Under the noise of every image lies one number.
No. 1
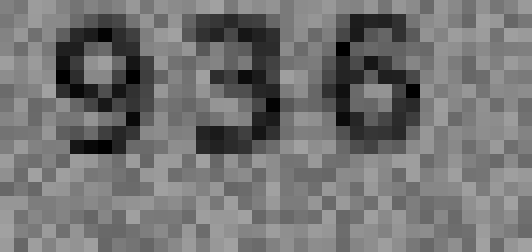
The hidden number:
936
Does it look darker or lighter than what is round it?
darker
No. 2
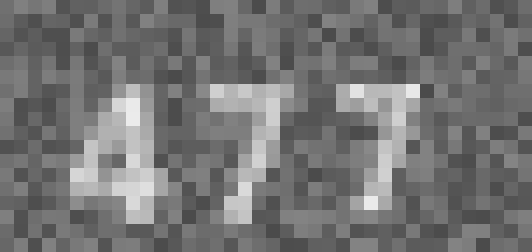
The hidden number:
477
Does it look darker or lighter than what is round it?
lighter
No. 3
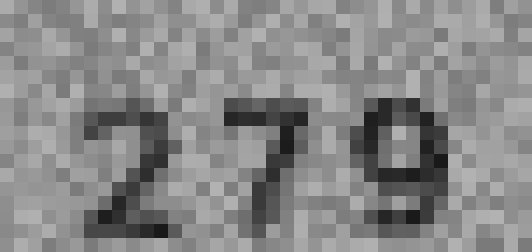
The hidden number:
279
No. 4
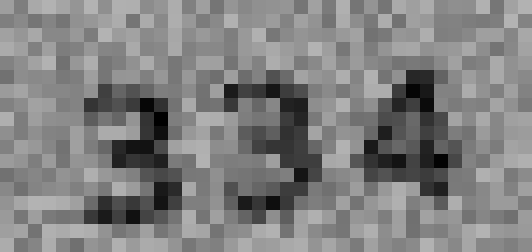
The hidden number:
334
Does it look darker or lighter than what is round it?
darker
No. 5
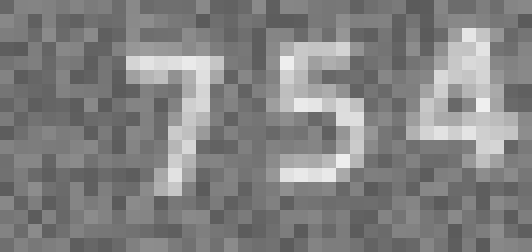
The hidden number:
754
